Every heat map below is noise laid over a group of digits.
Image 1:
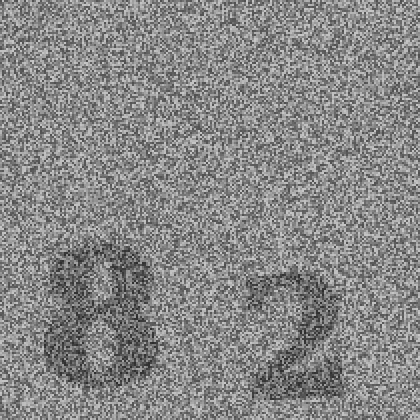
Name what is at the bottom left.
8
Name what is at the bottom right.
2
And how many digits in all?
2
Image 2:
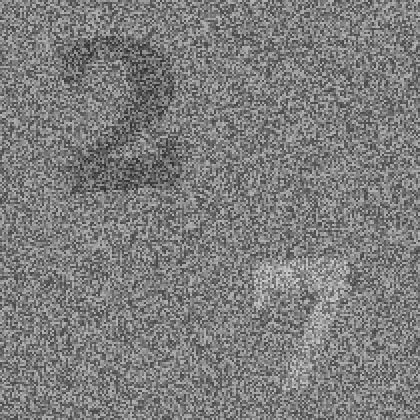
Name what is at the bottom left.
nothing
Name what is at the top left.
2
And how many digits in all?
2
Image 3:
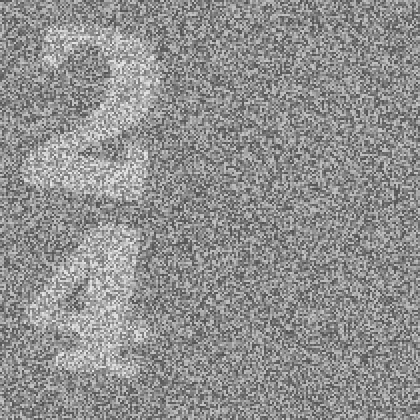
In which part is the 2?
top left
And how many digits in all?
2
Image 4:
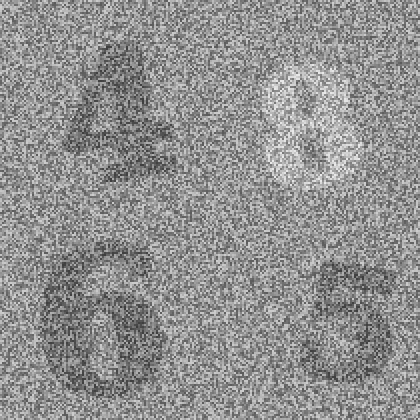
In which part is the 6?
bottom left
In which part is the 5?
bottom right
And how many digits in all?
4
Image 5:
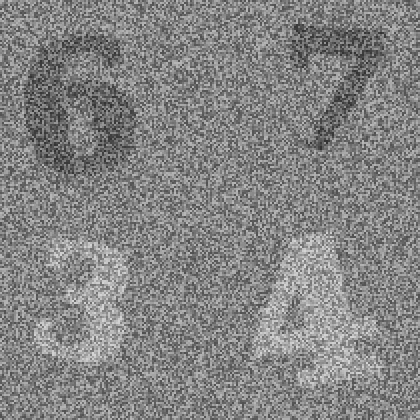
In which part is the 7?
top right
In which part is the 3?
bottom left
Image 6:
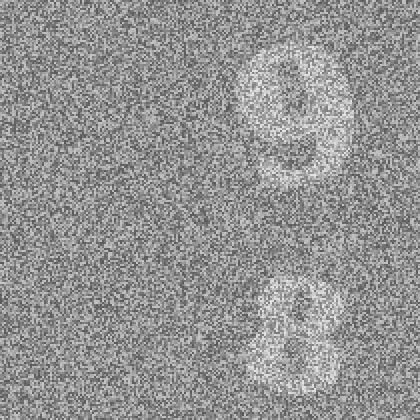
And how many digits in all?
2
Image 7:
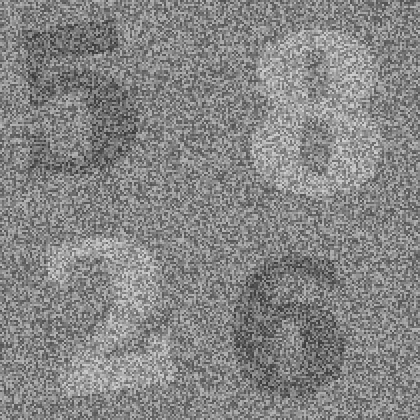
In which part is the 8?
top right
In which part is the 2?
bottom left
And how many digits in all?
4
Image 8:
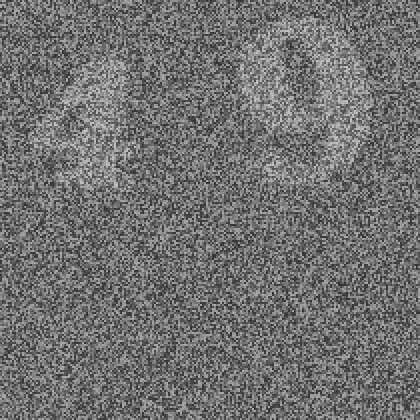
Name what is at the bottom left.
nothing
